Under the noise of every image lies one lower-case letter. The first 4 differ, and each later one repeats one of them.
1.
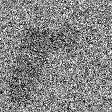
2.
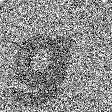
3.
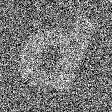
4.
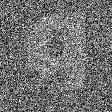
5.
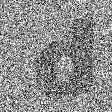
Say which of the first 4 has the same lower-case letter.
3
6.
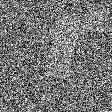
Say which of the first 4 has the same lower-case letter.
1
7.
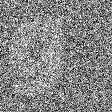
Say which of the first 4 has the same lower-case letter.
2
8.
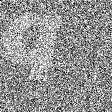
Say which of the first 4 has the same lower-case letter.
4
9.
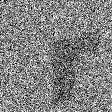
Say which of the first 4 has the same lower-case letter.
1
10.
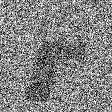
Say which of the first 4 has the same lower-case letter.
1
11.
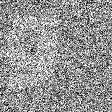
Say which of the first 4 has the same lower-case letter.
2
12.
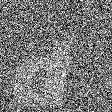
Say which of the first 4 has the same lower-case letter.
3
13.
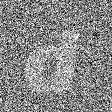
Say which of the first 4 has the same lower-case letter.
3
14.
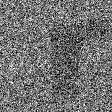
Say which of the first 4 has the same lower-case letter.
1
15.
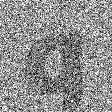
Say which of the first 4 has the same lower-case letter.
4
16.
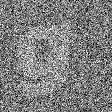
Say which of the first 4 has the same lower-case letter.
2
